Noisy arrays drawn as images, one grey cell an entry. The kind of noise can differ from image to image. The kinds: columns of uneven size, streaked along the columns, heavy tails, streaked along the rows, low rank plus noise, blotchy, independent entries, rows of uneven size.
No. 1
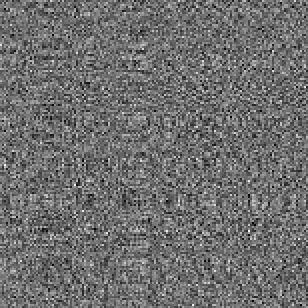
low rank plus noise
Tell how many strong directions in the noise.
three or four
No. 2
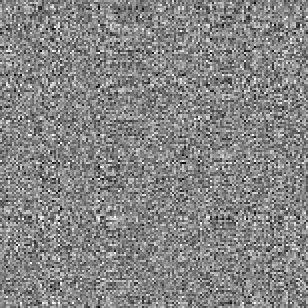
low rank plus noise
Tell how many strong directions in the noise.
two
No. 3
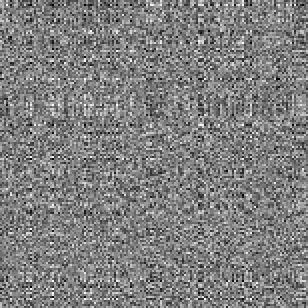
low rank plus noise
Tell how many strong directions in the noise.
one
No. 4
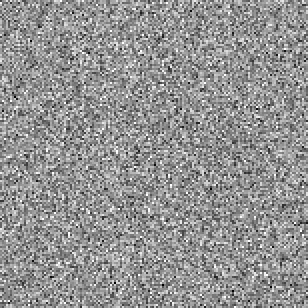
independent entries
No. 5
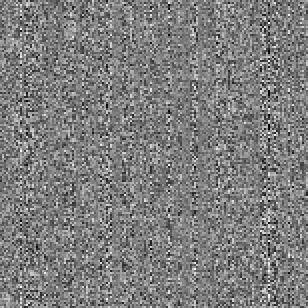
columns of uneven size
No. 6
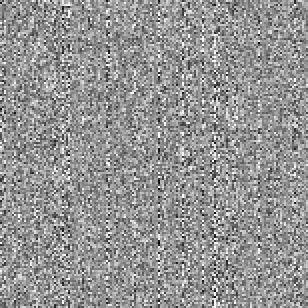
columns of uneven size
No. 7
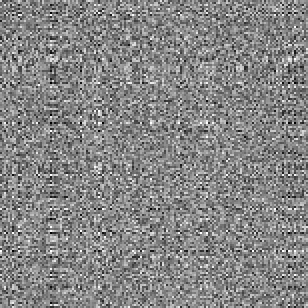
low rank plus noise
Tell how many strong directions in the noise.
one
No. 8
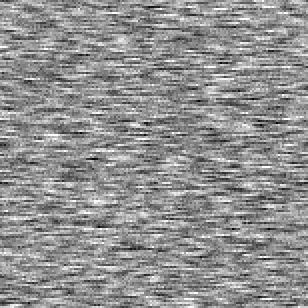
streaked along the rows
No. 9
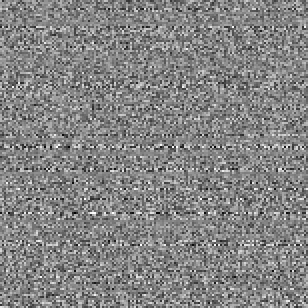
rows of uneven size
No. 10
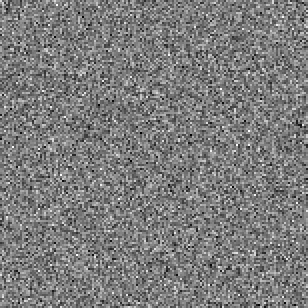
independent entries
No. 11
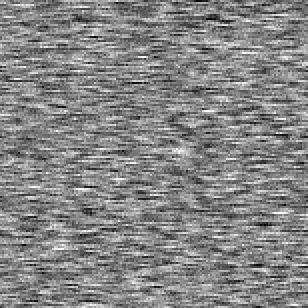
streaked along the rows
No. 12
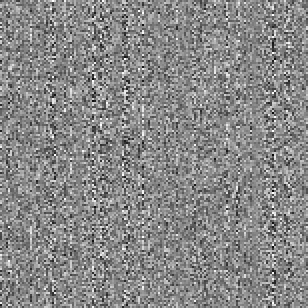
columns of uneven size
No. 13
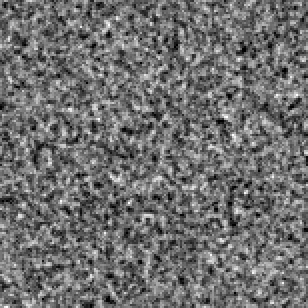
blotchy
